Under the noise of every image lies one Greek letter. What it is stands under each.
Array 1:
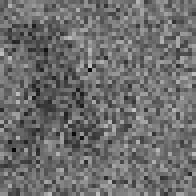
lambda
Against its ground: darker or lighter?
darker
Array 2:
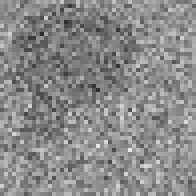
phi
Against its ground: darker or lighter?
darker
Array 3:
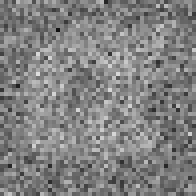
alpha
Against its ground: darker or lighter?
lighter
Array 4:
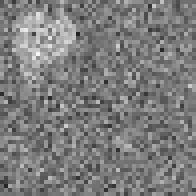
phi
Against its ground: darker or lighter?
lighter
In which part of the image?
top left
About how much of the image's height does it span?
a third
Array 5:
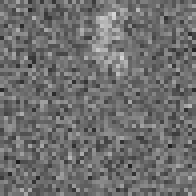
xi
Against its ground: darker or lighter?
lighter
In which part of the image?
top middle
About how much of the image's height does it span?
a third
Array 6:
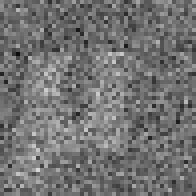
mu
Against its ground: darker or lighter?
lighter
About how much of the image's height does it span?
two thirds
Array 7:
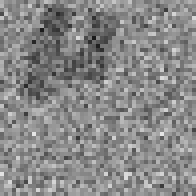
mu
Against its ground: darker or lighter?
darker
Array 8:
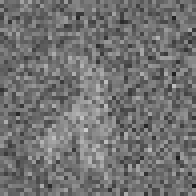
lambda
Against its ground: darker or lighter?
lighter
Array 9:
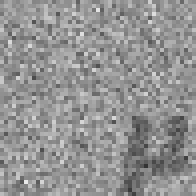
mu
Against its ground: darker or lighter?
darker
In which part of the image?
bottom right
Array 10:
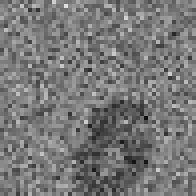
delta
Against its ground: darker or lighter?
darker
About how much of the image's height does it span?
half
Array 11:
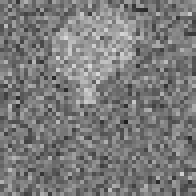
phi
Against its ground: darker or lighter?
lighter
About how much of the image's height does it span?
half
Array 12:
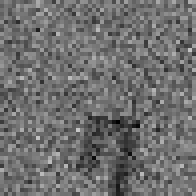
eta
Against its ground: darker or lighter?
darker
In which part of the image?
bottom middle
